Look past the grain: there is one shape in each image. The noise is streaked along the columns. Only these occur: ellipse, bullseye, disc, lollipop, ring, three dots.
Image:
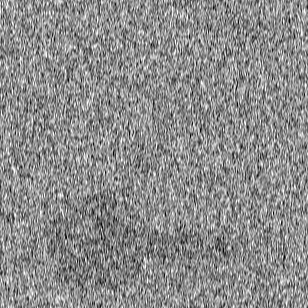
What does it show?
dark lollipop
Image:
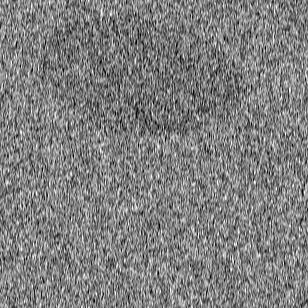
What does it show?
dark ellipse
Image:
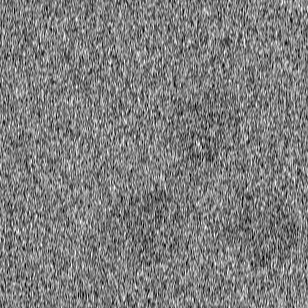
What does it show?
dark three dots
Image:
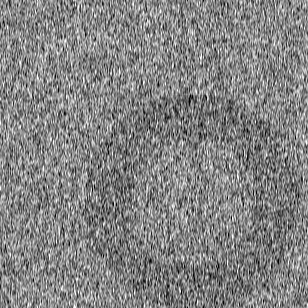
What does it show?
dark ring
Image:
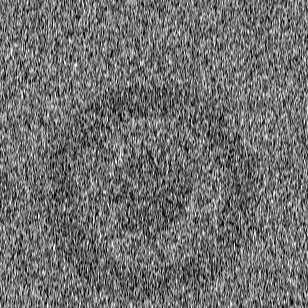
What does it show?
dark bullseye
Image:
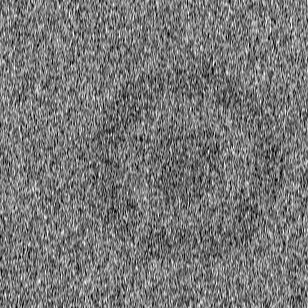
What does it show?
dark bullseye
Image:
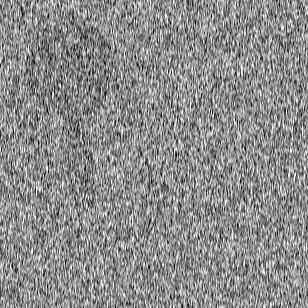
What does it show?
dark lollipop
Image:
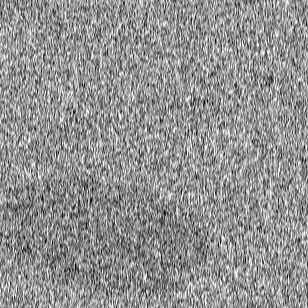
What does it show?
dark ellipse
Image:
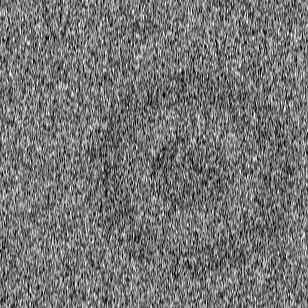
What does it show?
dark bullseye
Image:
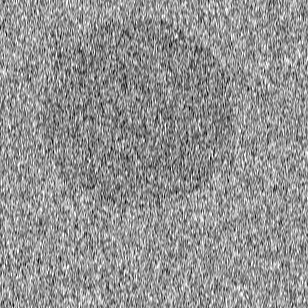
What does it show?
dark disc
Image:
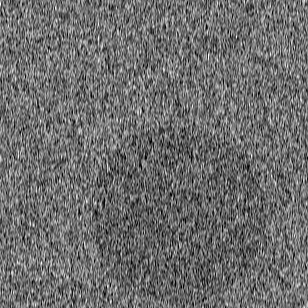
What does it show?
dark disc
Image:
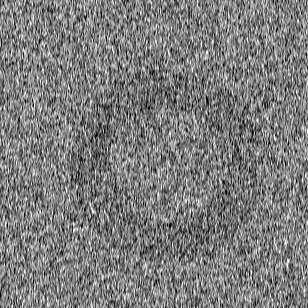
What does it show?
dark ring
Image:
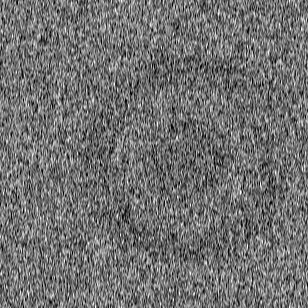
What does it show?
dark bullseye
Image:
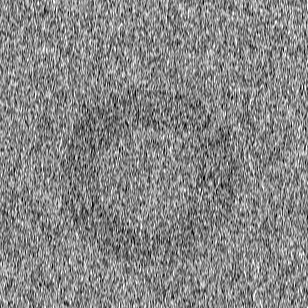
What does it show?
dark ring
